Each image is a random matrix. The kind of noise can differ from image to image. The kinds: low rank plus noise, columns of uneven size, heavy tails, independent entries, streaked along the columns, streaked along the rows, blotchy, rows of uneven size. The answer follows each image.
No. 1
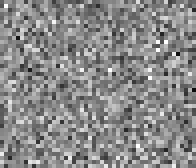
independent entries
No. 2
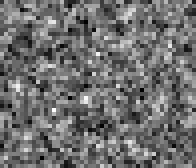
blotchy
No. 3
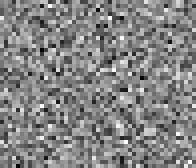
low rank plus noise
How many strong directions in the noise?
two
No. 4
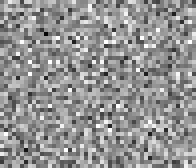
independent entries
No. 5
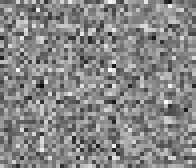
low rank plus noise
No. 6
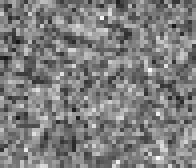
blotchy
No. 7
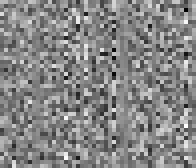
columns of uneven size
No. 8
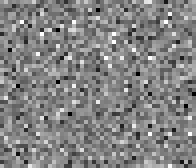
heavy tails
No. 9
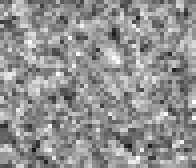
blotchy
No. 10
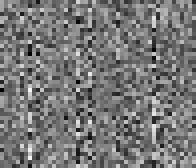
columns of uneven size
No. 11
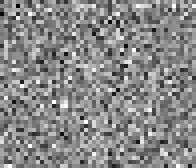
independent entries
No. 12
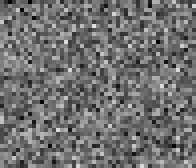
independent entries
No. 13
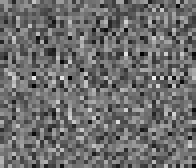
low rank plus noise
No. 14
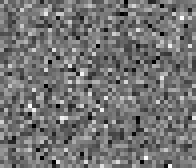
heavy tails
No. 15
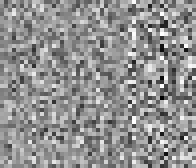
columns of uneven size
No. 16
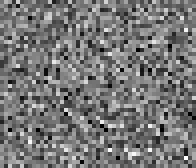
independent entries
